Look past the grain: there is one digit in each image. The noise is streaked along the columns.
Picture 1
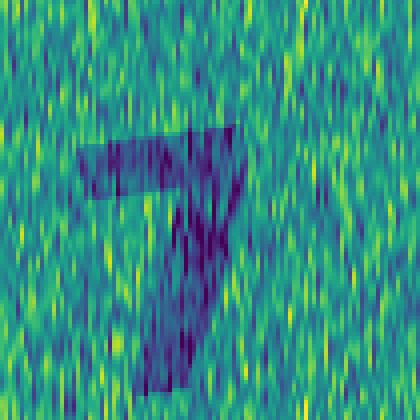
7
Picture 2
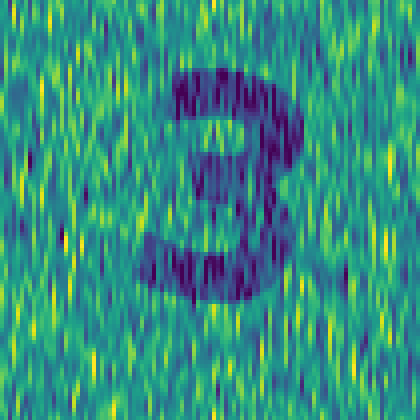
3
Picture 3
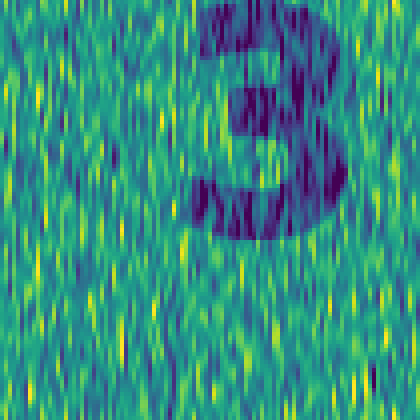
3
